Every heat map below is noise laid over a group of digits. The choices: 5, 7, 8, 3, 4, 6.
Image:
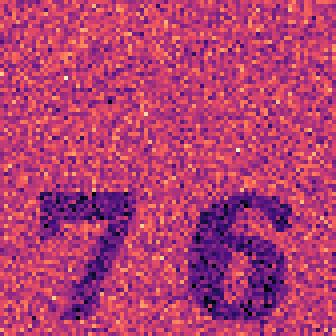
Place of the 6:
bottom right
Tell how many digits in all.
2
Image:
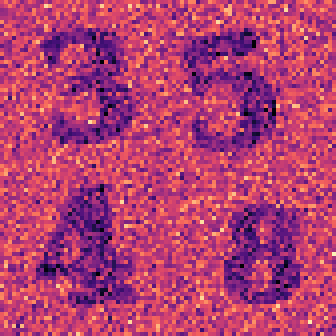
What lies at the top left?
3
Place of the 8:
bottom right
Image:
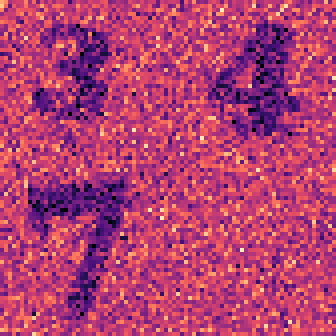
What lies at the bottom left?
7
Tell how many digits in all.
3
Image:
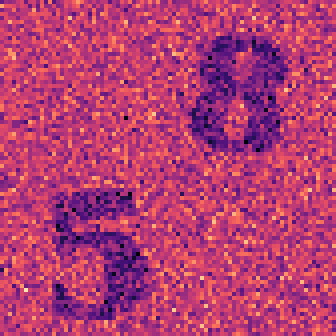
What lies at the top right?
8
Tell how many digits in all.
2
